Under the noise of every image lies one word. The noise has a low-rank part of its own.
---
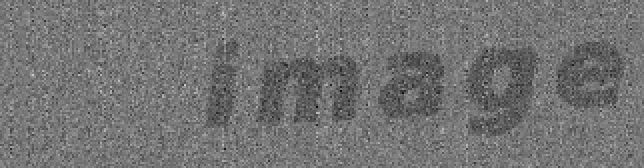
image
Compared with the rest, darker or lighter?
darker
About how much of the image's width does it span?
two thirds
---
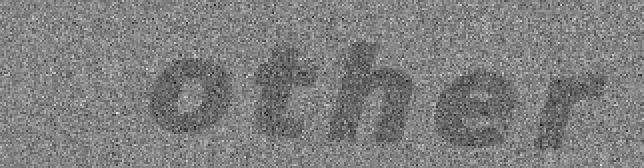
other
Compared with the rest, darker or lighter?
darker
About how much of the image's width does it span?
two thirds
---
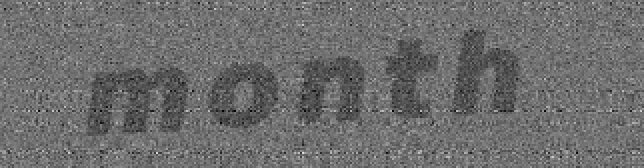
month
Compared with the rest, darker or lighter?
darker
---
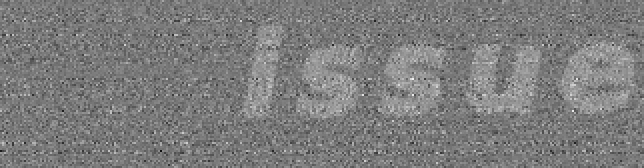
issue
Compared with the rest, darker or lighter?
lighter
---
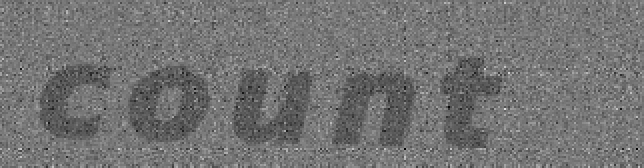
count
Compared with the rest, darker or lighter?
darker
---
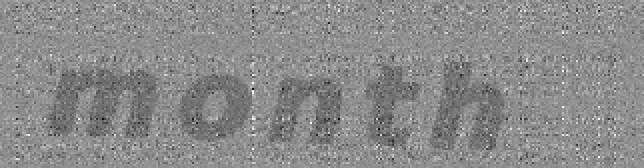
month
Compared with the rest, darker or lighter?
darker
